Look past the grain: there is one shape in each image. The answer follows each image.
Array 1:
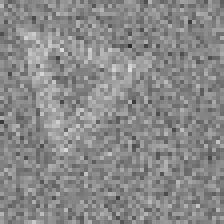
triangle frame
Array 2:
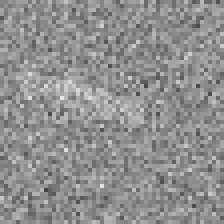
bar
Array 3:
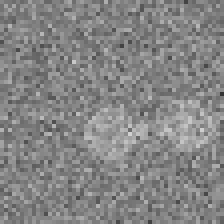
dumbbell
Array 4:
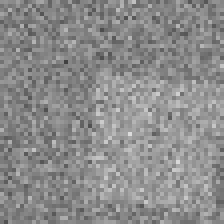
square
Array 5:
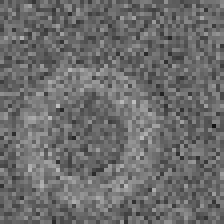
ring
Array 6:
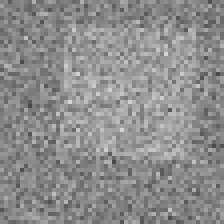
square
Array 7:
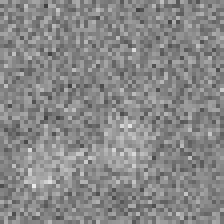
dumbbell
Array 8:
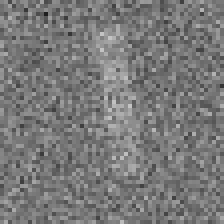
bar
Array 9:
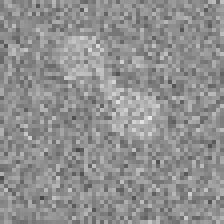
dumbbell
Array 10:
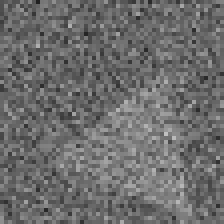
triangle
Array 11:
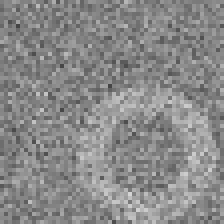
ring
